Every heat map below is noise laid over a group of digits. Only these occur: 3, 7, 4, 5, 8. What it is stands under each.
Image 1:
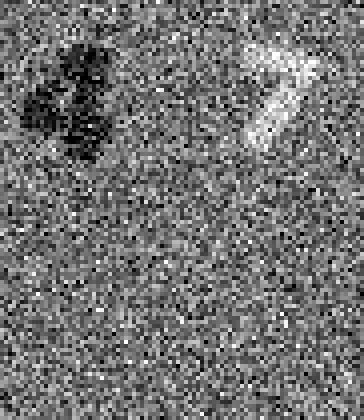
top left: dark 4; top right: light 7
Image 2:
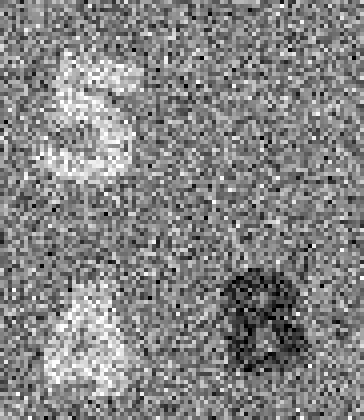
top left: light 5; bottom left: light 4; bottom right: dark 8
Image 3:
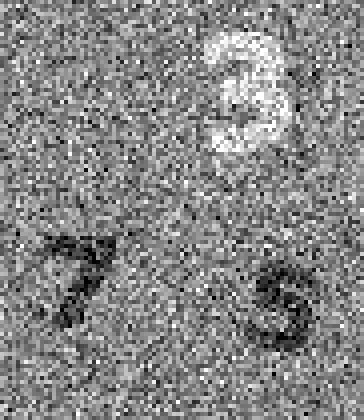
top right: light 3; bottom left: dark 7; bottom right: dark 5
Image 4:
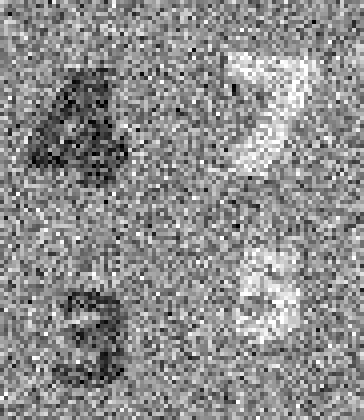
top left: dark 4; top right: light 7; bottom left: dark 3; bottom right: light 5
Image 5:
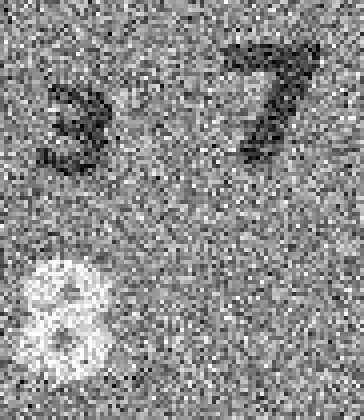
top left: dark 3; top right: dark 7; bottom left: light 8
